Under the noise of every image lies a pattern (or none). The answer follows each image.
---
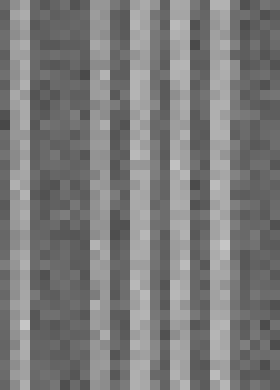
bands of columns
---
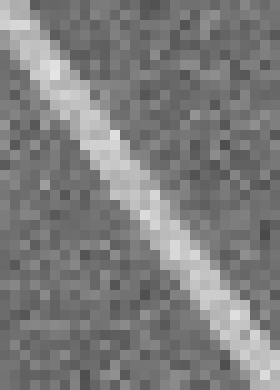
a diagonal band
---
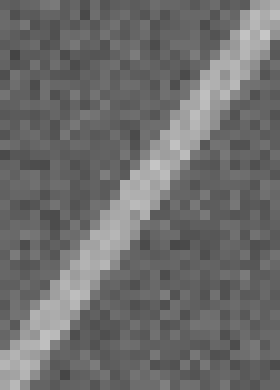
a diagonal band
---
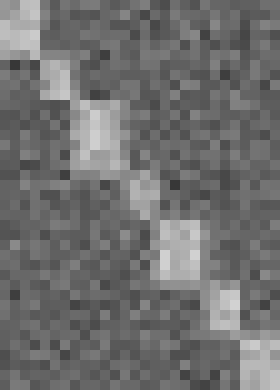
blocks along the diagonal
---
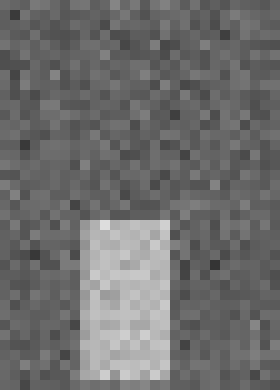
one block
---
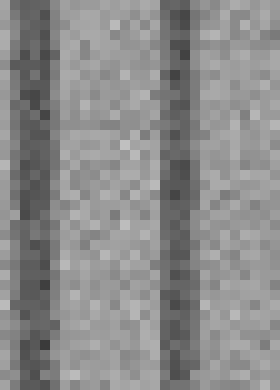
bands of columns
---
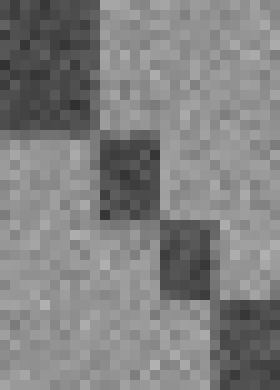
blocks along the diagonal
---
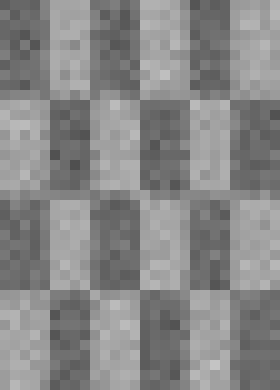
a checkerboard
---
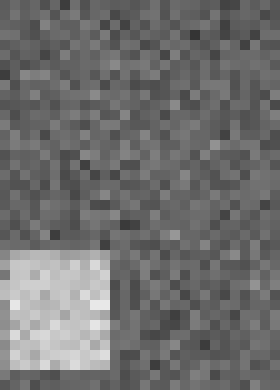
one block
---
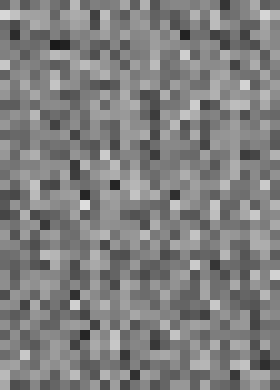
only noise
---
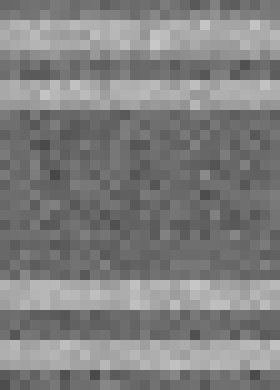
bands of rows
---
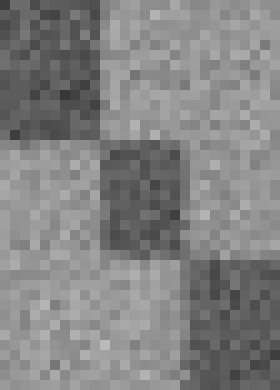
blocks along the diagonal
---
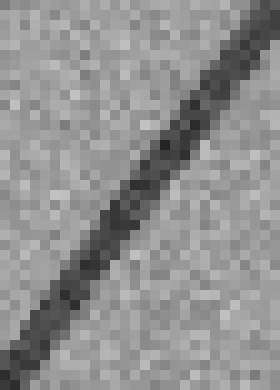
a diagonal band
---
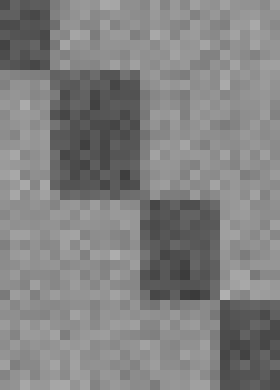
blocks along the diagonal
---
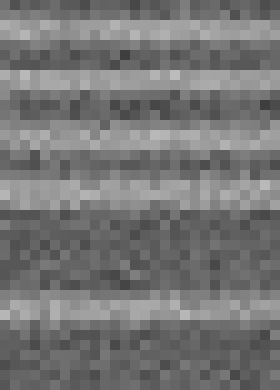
bands of rows
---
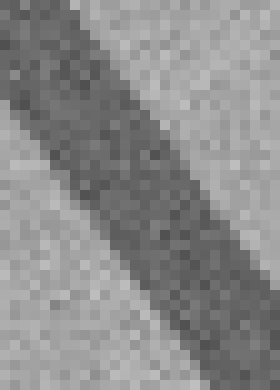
a diagonal band
